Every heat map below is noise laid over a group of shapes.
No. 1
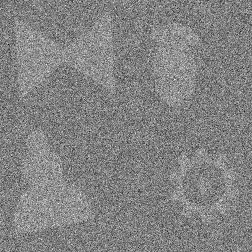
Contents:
top left: bow tie; top right: footprint; bottom left: chess pawn; bottom right: gear
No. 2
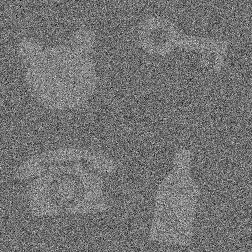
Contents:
top left: bear's head; top right: key; bottom left: telephone; bottom right: bottle
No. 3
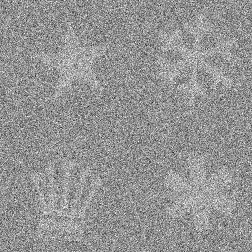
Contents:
top left: star; top right: snowflake; bottom left: chess queen; bottom right: asterisk
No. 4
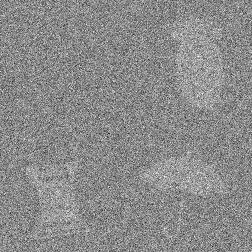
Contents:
top right: footprint; bottom left: chess rook; bottom right: umbrella
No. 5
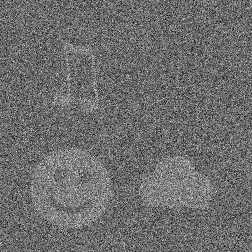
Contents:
top left: pair of musical notes; bottom left: smiling face; bottom right: cloud
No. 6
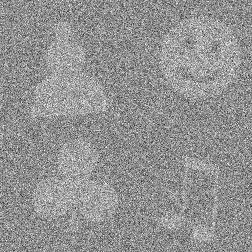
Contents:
top left: chess pawn; top right: smiling face; bottom left: club; bottom right: pair of musical notes
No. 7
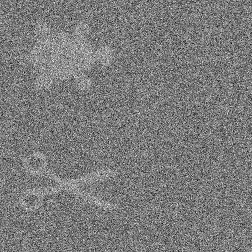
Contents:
top left: turtle; bottom left: pair of scissors
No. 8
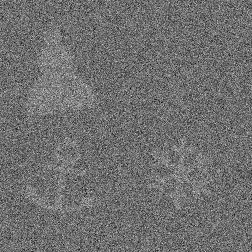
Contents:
top left: chess pawn; bottom left: anchor; bottom right: snowflake
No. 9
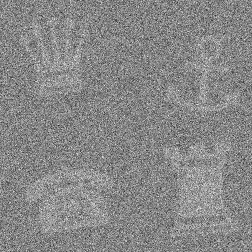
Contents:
top left: chess queen; top right: anchor; bottom left: telephone; bottom right: chess rook
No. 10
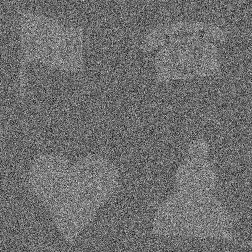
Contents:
top left: flag; top right: telephone; bottom left: heart; bottom right: chess pawn
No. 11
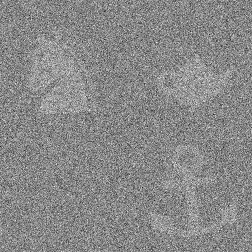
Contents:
top left: chess knight; top right: teapot; bottom right: anchor
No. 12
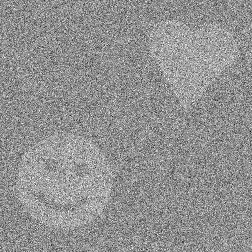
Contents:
top right: heart; bottom left: smiling face
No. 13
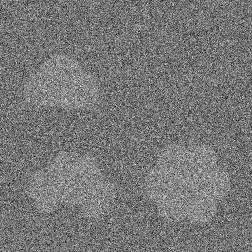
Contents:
top left: cloud; bottom left: car; bottom right: flower
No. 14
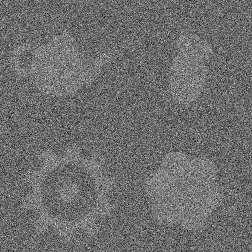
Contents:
top left: teapot; top right: footprint; bottom left: gear; bottom right: flower
